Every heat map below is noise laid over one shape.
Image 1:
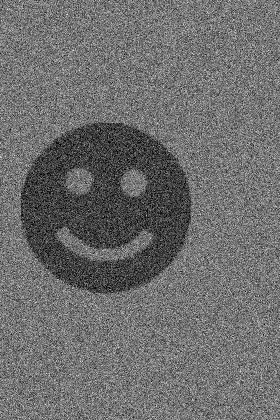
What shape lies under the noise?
smiling face
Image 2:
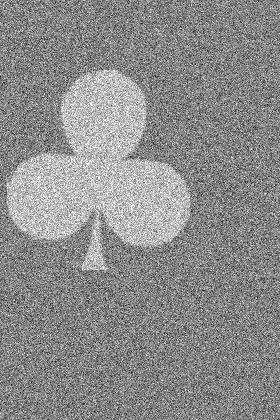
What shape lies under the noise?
club
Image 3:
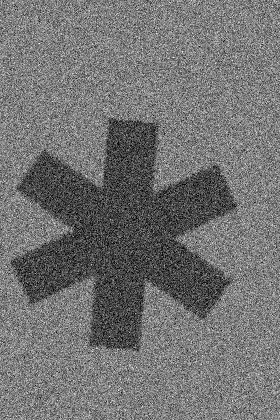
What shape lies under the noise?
asterisk
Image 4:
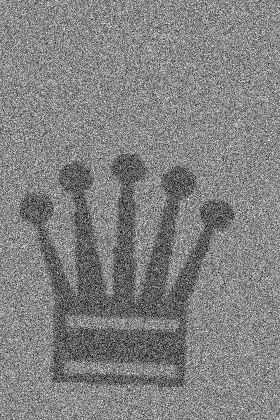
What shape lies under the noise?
chess queen
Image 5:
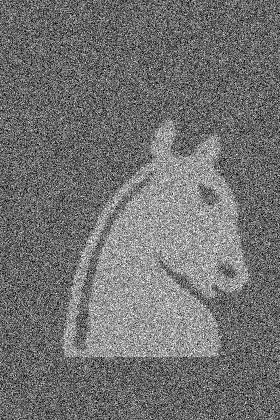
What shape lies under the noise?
chess knight
